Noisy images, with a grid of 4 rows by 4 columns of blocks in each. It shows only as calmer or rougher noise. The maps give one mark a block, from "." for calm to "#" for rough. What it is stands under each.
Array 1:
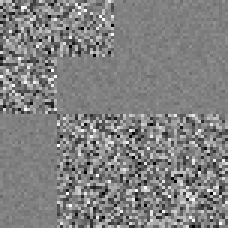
# # . .
# . . .
. # # #
. # # #
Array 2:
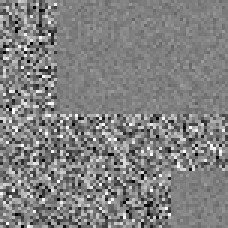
# . . .
# . . .
# # # #
# # # .
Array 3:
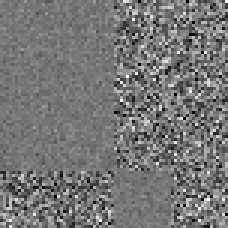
. . # #
. . # #
. . # #
# # . #
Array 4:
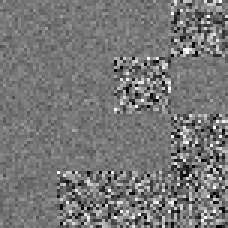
. . . #
. . # .
. . . #
. # # #
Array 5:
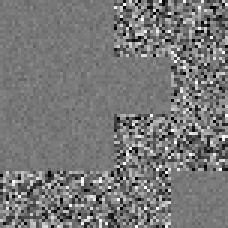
. . # #
. . . #
. . # #
# # # .
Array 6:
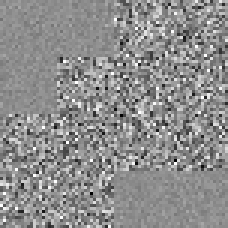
. . # #
. # # #
# # # #
# # . .
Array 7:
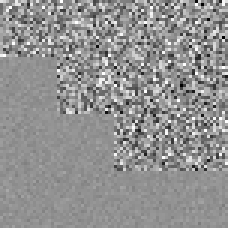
# # # #
. # # #
. . # #
. . . .
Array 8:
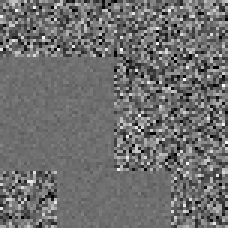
# # # #
. . # #
. . # #
# . . #
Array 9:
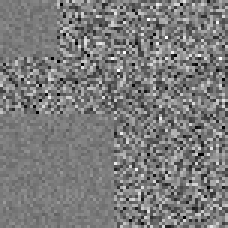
. # # #
# # # #
. . # #
. . # #
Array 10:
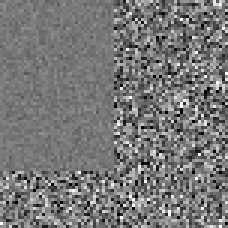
. . # #
. . # #
. . # #
# # # #
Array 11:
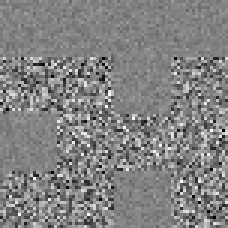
. . . .
# # . #
. # # #
# # . #
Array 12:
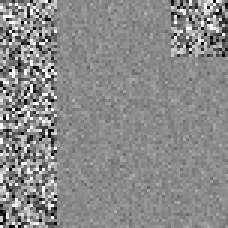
# . . #
# . . .
# . . .
# . . .
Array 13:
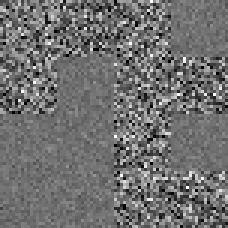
# # # .
# . # #
. . # .
. . # #
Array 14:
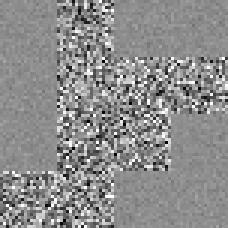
. # . .
. # # #
. # # .
# # . .
